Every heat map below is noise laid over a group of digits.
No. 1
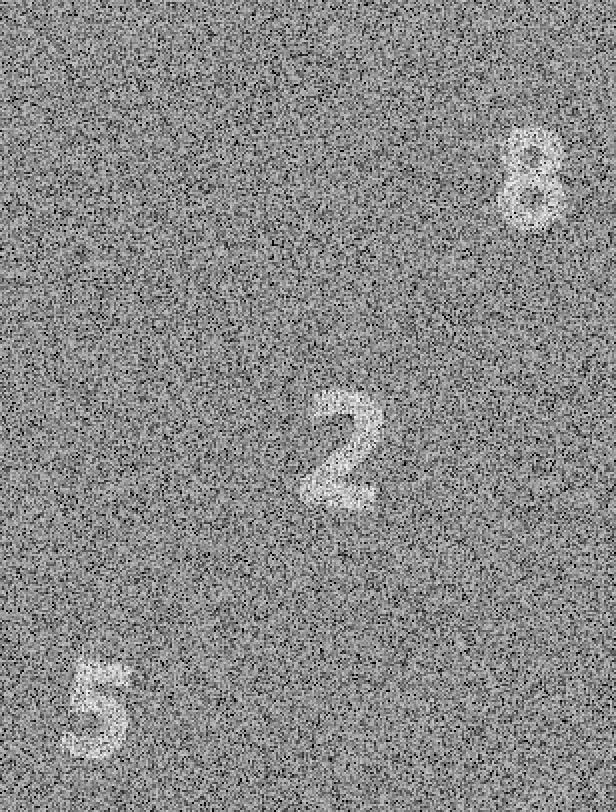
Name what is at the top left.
nothing
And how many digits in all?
3
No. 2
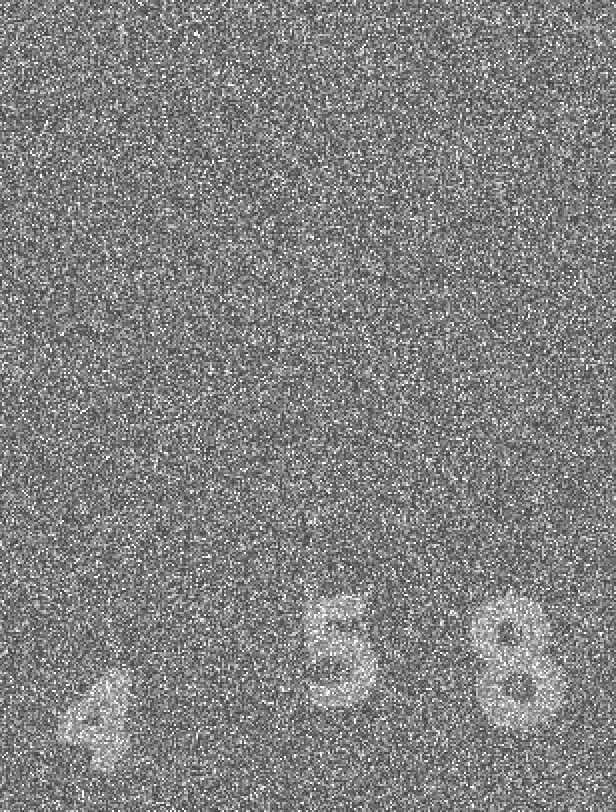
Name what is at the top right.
nothing
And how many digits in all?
3
